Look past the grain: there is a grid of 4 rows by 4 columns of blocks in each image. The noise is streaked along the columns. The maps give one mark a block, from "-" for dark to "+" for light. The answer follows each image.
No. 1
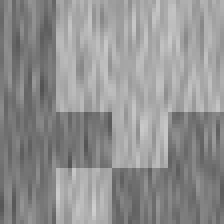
-+++
-+++
--+-
-+--
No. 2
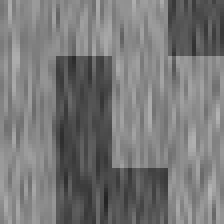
+++-
+-++
+-++
+--+
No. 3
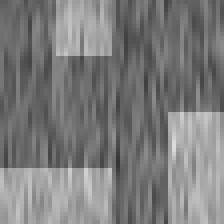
-+--
----
---+
++-+
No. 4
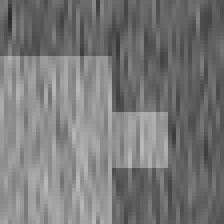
----
++--
+++-
++--
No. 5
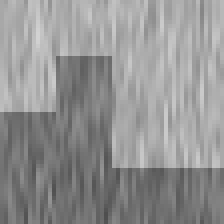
++++
+-++
--++
----
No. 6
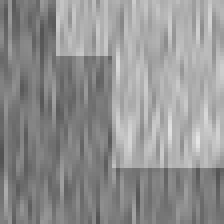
-+++
--++
--++
----
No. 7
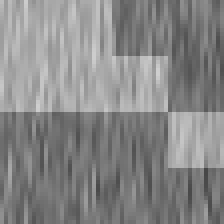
++--
+++-
---+
----
